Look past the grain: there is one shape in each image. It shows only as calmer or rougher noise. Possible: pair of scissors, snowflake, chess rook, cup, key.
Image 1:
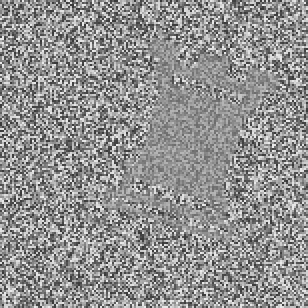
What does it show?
calm chess rook
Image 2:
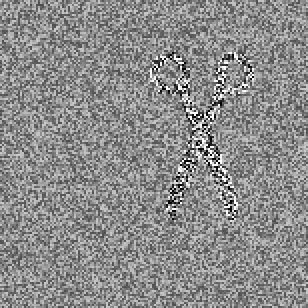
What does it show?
rough pair of scissors
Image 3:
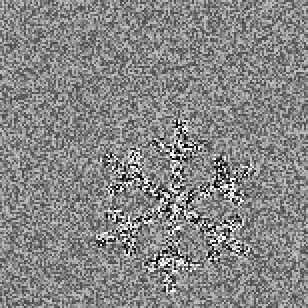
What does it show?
rough snowflake
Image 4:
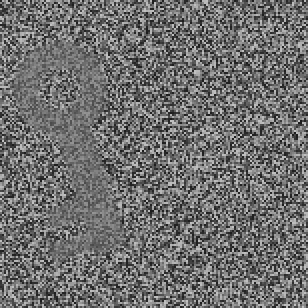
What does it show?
calm key
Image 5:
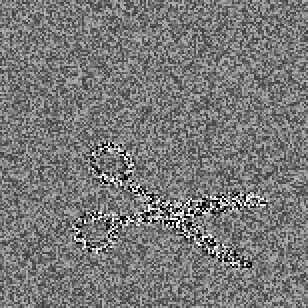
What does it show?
rough pair of scissors
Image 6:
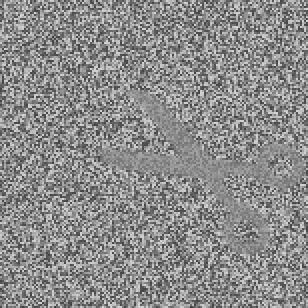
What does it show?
calm pair of scissors
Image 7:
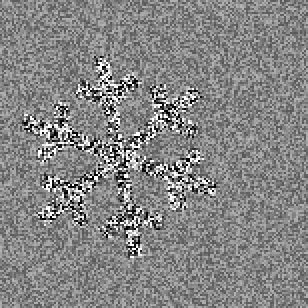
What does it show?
rough snowflake
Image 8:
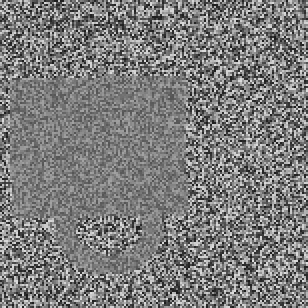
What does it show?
calm cup
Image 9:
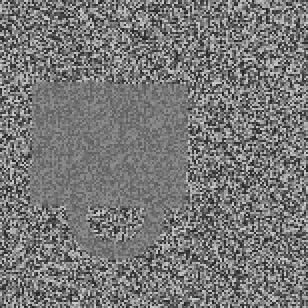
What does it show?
calm cup
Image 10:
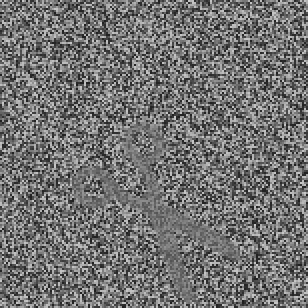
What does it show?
calm pair of scissors
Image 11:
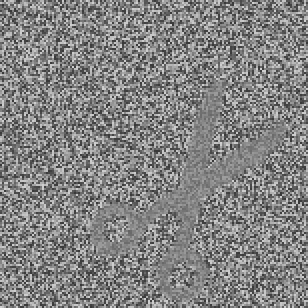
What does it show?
calm pair of scissors
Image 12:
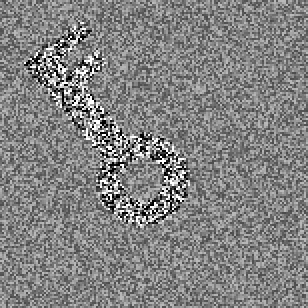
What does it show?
rough key
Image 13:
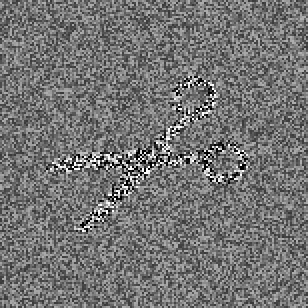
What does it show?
rough pair of scissors
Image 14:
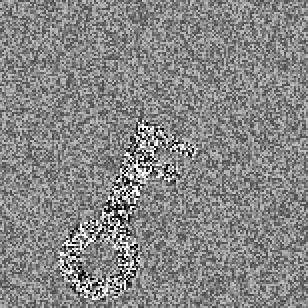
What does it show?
rough key
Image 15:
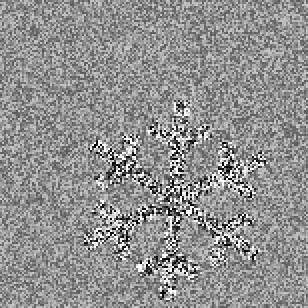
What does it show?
rough snowflake
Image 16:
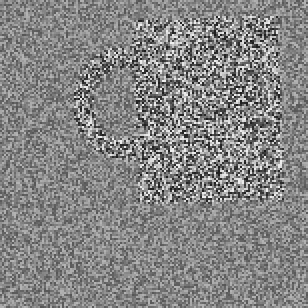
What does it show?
rough cup
